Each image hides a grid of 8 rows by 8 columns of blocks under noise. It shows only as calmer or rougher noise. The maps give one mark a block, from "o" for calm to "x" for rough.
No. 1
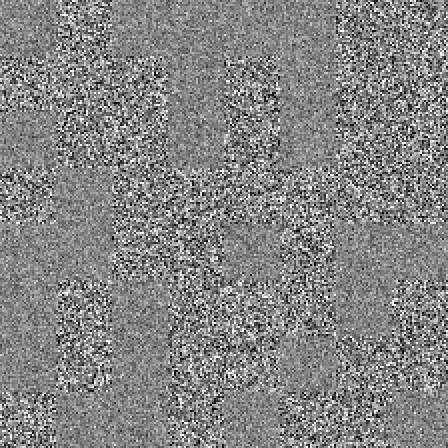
o x o o o o x x
x x x o x o x x
o x x o x o x x
x o x x x x x x
o o x x o x o o
o x o x x x o x
o x o x x o x x
x o o x o x x o
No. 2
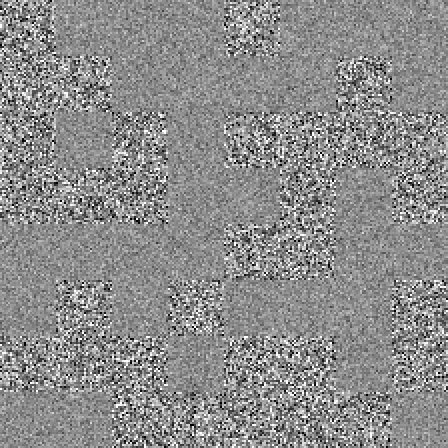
x o o o x o o o
x x o o o o x o
x o x o x x x x
x x x o o x o x
o o o o x x o o
o x o x o o o x
x x x o x x o x
o o x x x x x o
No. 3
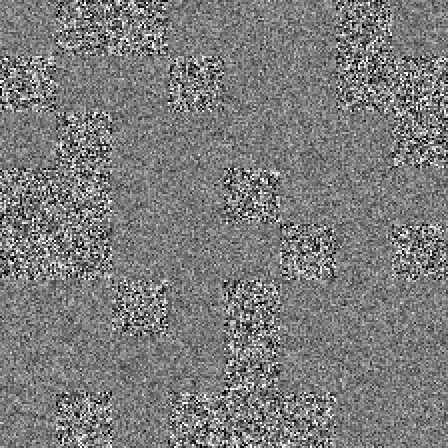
o x x o o o x o
x o o x o o x x
o x o o o o o x
x x o o x o o o
x x o o o x o x
o o x o x o o o
o o o o x o o o
o x o x x x o o
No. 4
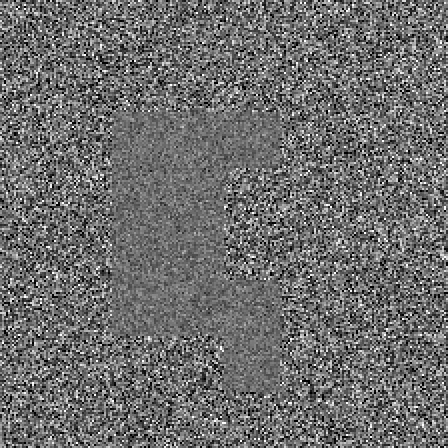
x x x x x x x x
x x x x x x x x
x x o o o x x x
x x o o x x x x
x x o o x x x x
x x o o o x x x
x x x x o x x x
x x x x x x x x
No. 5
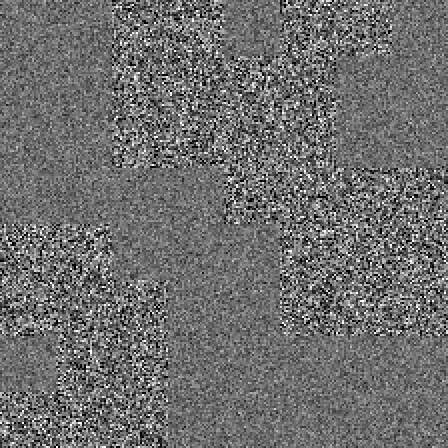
o o x x o x x o
o o x x x x o o
o o x x x x o o
o o o o x x x x
x x o o o x x x
x x x o o x x x
o x x o o o o o
x x x o o o o o
